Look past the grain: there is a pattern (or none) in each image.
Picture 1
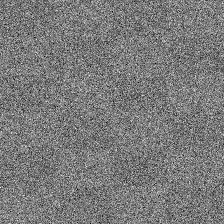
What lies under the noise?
a checkerboard
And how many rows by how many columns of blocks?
6 by 4
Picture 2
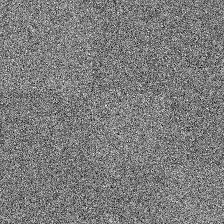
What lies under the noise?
blocks along the diagonal
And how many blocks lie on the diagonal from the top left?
3
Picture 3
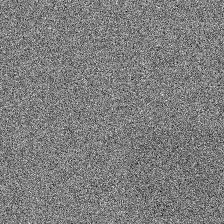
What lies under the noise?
one block
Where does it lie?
bottom right
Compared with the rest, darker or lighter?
darker
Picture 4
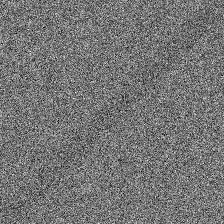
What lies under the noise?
a diagonal band
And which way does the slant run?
bottom left to top right
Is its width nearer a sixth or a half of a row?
a sixth
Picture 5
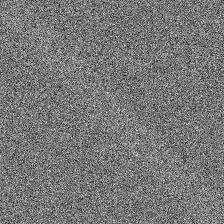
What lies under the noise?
a diagonal band
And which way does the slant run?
top left to bottom right
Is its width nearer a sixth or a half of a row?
a sixth
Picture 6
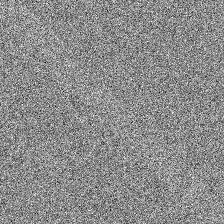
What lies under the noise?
a diagonal band
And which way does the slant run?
top left to bottom right
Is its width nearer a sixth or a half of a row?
a sixth
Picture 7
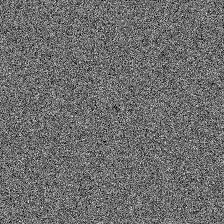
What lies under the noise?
only noise
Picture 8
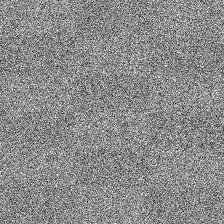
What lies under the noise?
a checkerboard
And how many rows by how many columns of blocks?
6 by 3
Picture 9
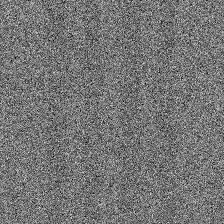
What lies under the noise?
bands of columns
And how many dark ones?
4
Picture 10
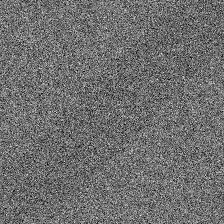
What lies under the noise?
a diagonal band
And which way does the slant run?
bottom left to top right
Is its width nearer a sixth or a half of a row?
a half
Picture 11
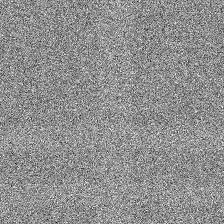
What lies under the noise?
bands of rows crossing bands of columns
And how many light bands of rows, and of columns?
2 and 1
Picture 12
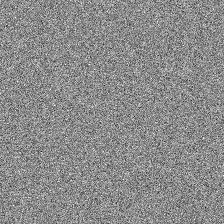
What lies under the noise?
only noise
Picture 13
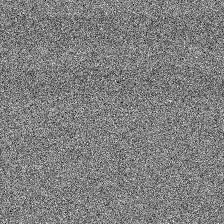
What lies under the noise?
bands of rows
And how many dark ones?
2
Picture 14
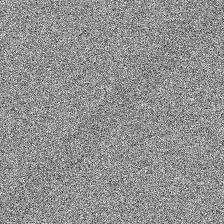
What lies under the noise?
a diagonal band
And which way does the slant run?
bottom left to top right
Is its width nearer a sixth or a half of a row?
a sixth
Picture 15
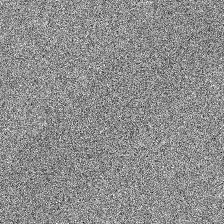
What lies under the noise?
a diagonal band
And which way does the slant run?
bottom left to top right
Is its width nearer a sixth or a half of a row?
a half
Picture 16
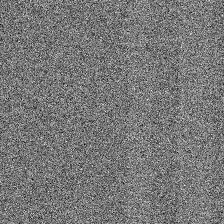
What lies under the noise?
bands of columns
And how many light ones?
2
